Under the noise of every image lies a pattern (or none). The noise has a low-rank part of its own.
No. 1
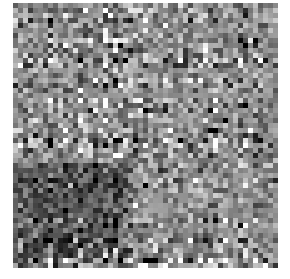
one block
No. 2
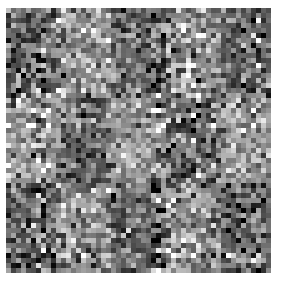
a checkerboard
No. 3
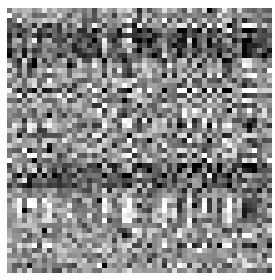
bands of rows
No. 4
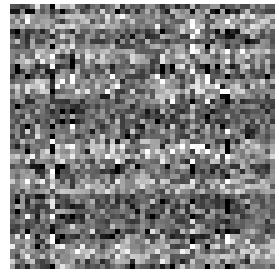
bands of rows
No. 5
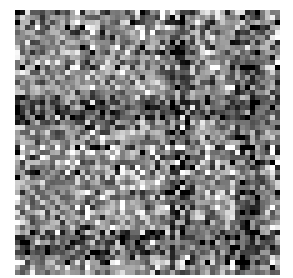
bands of rows crossing bands of columns
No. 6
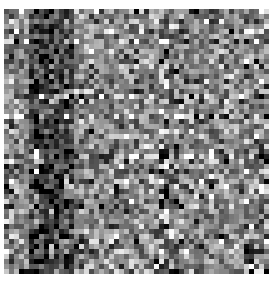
one band of columns
